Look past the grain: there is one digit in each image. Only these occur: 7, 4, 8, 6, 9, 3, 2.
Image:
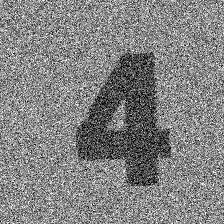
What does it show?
dark 4
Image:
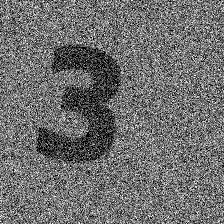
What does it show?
dark 3
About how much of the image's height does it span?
half
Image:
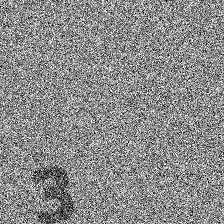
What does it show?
dark 3, bottom left
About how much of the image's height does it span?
a quarter
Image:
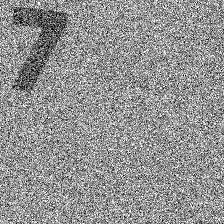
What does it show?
dark 7, top left
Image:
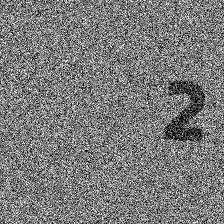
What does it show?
dark 2, middle right
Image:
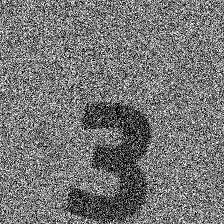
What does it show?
dark 3
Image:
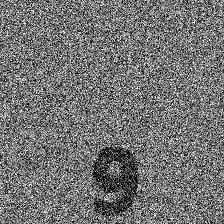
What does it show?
dark 9, bottom middle
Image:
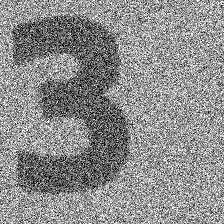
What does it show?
dark 3
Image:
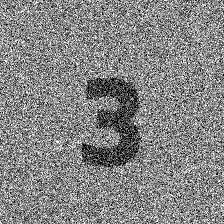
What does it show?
dark 3, centre
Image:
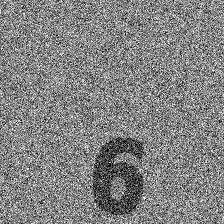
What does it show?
dark 6, bottom middle
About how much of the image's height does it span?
a third
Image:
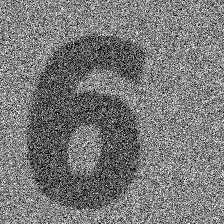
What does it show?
dark 6
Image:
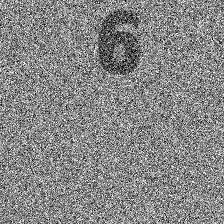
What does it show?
dark 6, top middle
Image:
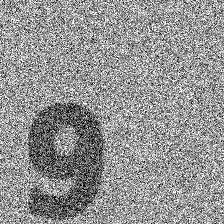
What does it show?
dark 9
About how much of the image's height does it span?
half
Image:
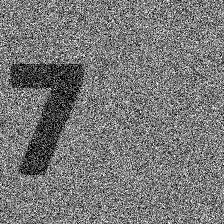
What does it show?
dark 7
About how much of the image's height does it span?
half
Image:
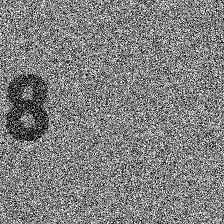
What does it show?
dark 8, middle left
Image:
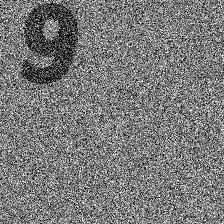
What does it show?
dark 9, top left
